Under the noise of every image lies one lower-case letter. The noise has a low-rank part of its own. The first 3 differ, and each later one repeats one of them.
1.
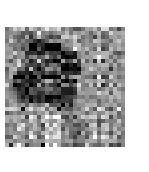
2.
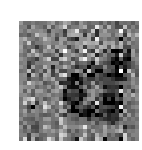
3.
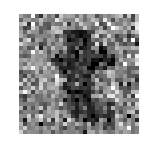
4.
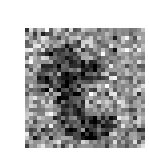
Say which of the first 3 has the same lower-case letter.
3
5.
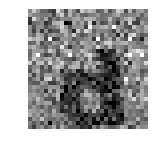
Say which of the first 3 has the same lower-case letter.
2
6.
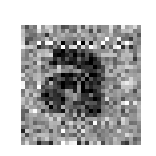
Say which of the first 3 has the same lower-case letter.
1
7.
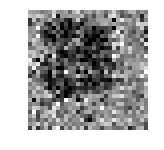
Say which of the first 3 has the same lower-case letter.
1
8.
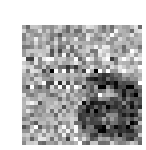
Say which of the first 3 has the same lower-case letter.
1
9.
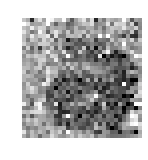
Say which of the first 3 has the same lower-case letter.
1
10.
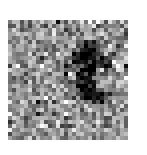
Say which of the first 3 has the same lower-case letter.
3
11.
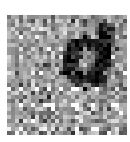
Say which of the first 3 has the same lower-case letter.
2
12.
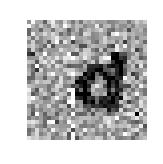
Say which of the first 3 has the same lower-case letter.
2
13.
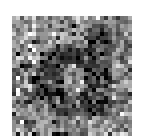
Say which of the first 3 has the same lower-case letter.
2
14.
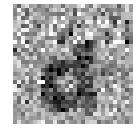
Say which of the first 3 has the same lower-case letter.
2
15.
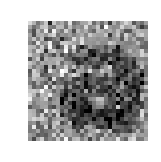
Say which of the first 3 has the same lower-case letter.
1
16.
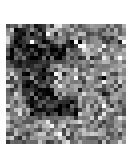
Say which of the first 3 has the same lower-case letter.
3
